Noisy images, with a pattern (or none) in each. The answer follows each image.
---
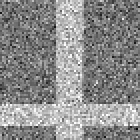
bands of rows crossing bands of columns
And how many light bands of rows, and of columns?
1 and 1
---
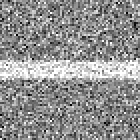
one band of rows
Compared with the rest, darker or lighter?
lighter
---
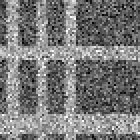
bands of rows crossing bands of columns
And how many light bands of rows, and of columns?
2 and 3
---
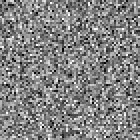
only noise
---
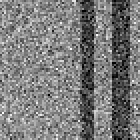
bands of columns
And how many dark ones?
2
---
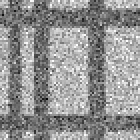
bands of rows crossing bands of columns
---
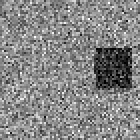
one block
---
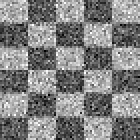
a checkerboard
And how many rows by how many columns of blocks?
6 by 5
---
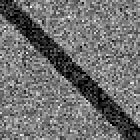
a diagonal band
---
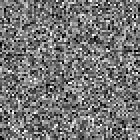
only noise
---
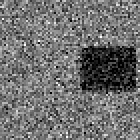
one block
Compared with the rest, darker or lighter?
darker
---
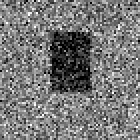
one block
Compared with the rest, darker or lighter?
darker
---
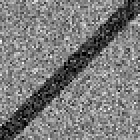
a diagonal band
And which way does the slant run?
bottom left to top right
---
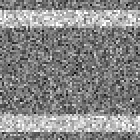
bands of rows
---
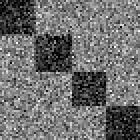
blocks along the diagonal
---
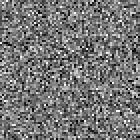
only noise
